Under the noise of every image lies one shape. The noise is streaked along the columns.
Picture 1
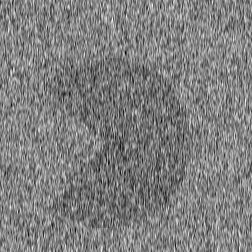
disc with a wedge cut out
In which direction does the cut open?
left
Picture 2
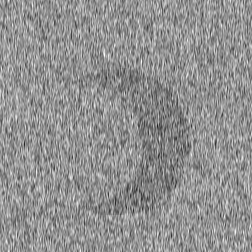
crescent
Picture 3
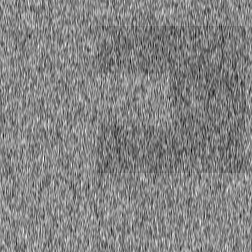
square with a notch
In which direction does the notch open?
left
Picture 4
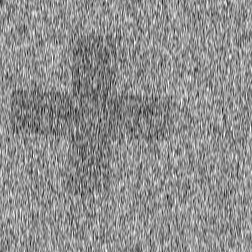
cross
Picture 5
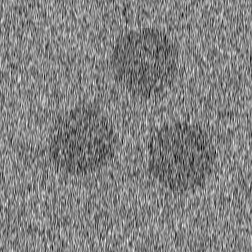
three dots
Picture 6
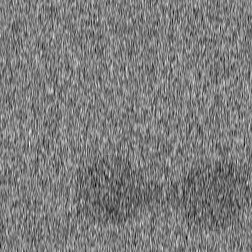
dumbbell
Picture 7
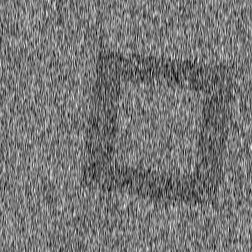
square frame
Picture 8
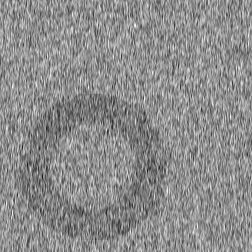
ring
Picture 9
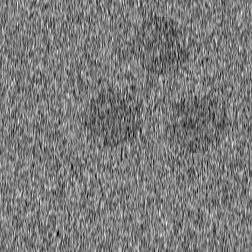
three dots
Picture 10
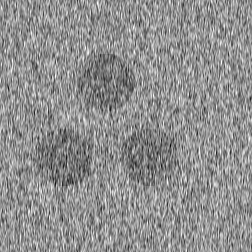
three dots
